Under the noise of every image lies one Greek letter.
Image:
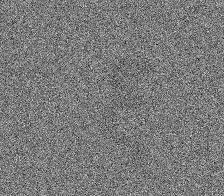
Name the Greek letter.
xi
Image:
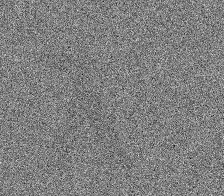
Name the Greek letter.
lambda
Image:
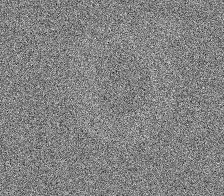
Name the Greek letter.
sigma
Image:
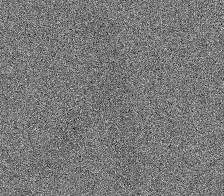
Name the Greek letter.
lambda
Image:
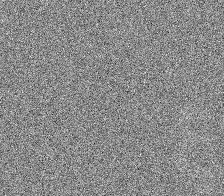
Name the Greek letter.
xi
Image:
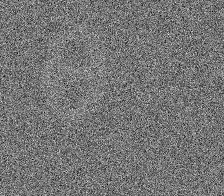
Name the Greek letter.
theta
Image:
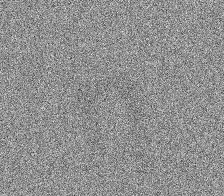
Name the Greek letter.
eta
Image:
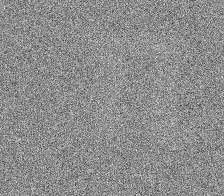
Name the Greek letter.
pi
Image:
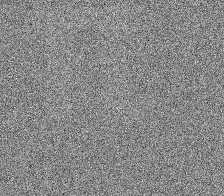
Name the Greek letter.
pi
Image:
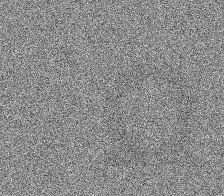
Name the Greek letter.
omega
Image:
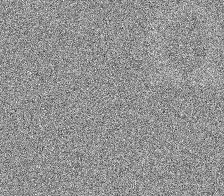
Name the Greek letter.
omega
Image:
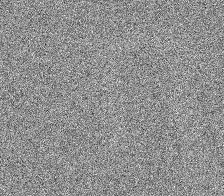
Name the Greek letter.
eta
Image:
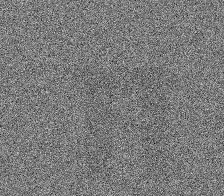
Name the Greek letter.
pi
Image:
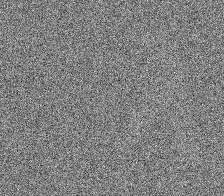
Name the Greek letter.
lambda
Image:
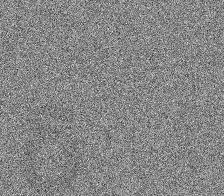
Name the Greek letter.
delta
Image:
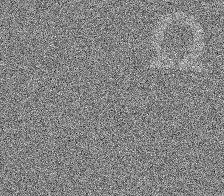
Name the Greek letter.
omega
